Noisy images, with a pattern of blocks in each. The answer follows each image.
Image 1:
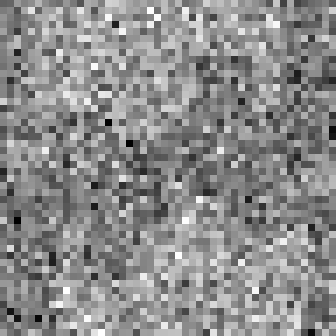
the same after a half turn
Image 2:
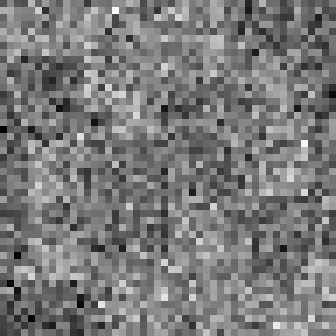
the same after a half turn
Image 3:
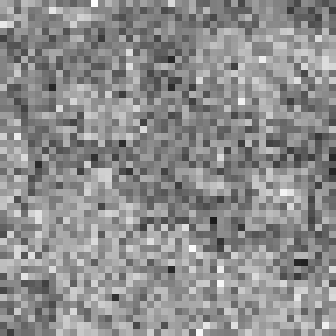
no symmetry
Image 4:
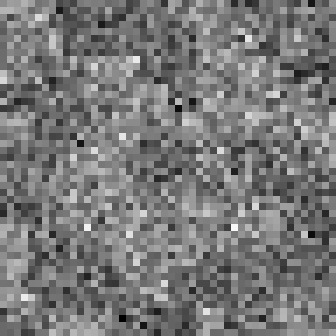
mirrored about the diagonal from the bottom left
